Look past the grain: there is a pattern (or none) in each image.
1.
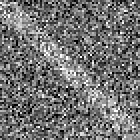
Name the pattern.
a diagonal band
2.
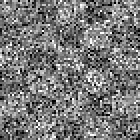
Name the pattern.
a checkerboard
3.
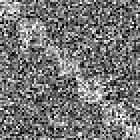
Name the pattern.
blocks along the diagonal
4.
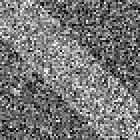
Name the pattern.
a diagonal band
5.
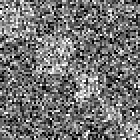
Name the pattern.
blocks along the diagonal
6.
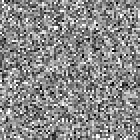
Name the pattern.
only noise
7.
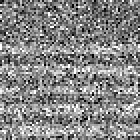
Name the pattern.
bands of rows
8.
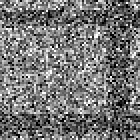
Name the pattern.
bands of rows crossing bands of columns
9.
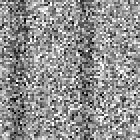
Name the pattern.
bands of columns
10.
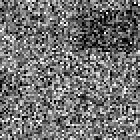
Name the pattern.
one block
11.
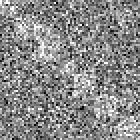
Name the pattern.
blocks along the diagonal
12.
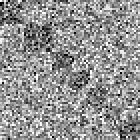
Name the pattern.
blocks along the diagonal
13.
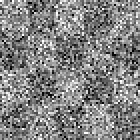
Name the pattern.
a checkerboard
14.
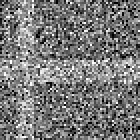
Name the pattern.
bands of rows crossing bands of columns
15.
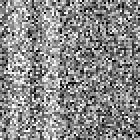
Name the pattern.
bands of columns
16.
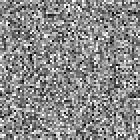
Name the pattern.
only noise
